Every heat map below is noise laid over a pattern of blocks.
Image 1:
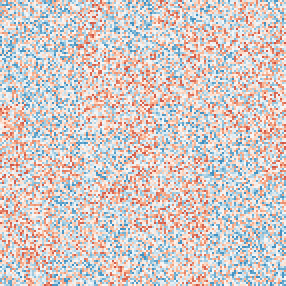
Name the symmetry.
the same after a half turn
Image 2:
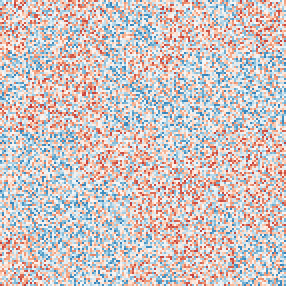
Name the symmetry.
no symmetry
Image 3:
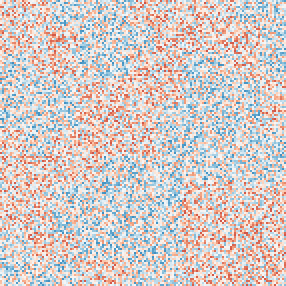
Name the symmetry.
mirrored about the diagonal from the top left
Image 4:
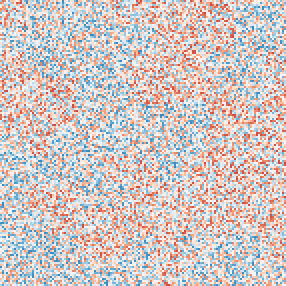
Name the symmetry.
no symmetry
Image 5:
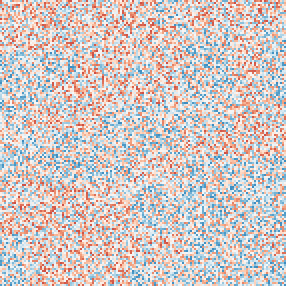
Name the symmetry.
no symmetry
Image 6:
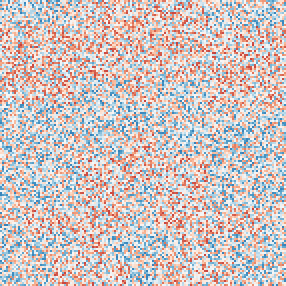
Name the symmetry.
left and right mirror each other
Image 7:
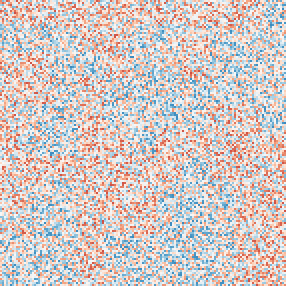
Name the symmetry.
no symmetry
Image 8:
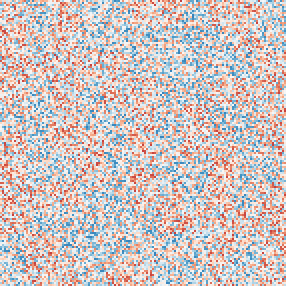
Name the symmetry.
the same after a half turn
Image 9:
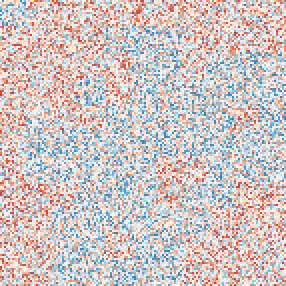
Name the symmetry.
mirrored about the diagonal from the top left
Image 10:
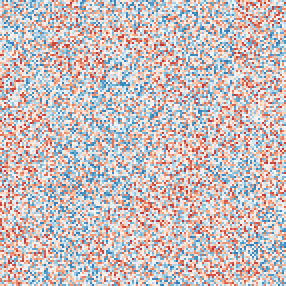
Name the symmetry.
no symmetry
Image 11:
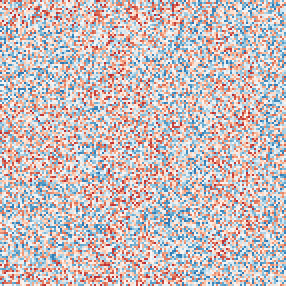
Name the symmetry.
top and bottom mirror each other
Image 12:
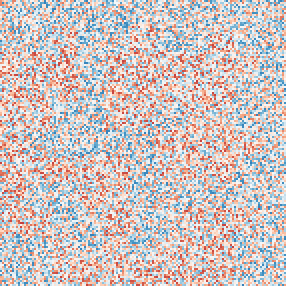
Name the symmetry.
mirrored about the diagonal from the bottom left
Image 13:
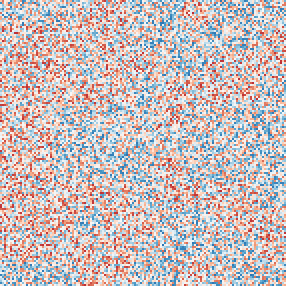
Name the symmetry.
top and bottom mirror each other
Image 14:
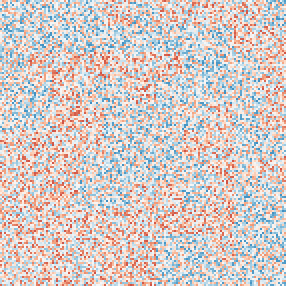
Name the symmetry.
mirrored about the diagonal from the bottom left
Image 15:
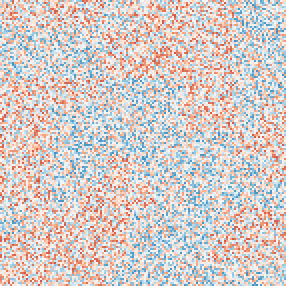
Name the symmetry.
no symmetry
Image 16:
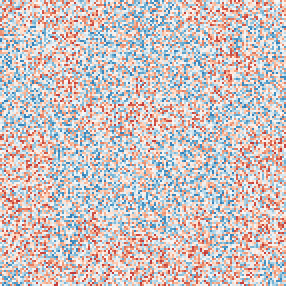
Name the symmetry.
left and right mirror each other
